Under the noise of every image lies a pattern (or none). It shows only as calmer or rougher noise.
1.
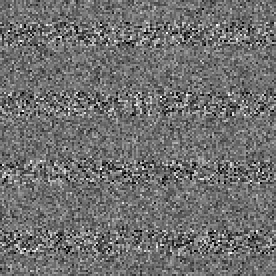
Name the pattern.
horizontal stripes
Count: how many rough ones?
4
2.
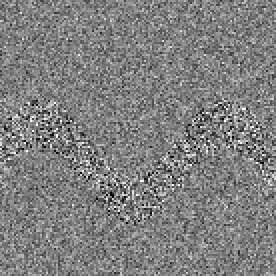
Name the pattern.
a wavy band
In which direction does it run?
left to right
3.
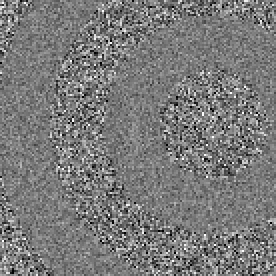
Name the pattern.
rings round one point
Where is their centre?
middle right
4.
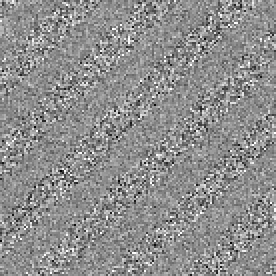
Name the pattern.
diagonal stripes
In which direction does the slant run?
bottom left to top right
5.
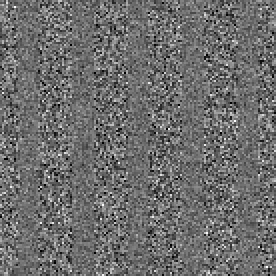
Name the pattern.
vertical stripes
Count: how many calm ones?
5
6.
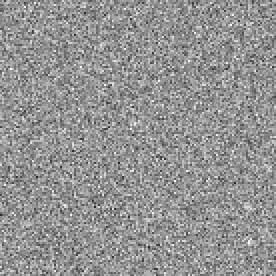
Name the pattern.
only noise
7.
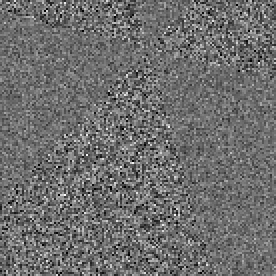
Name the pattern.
spokes from one point
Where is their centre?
top middle
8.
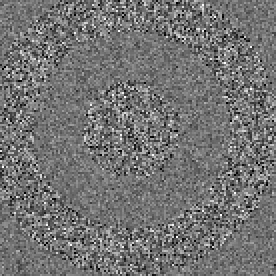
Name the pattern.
rings round one point
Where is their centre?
centre
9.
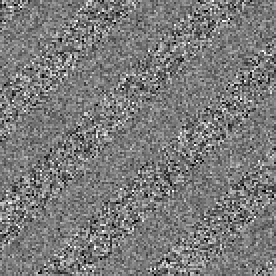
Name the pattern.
diagonal stripes
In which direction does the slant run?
bottom left to top right
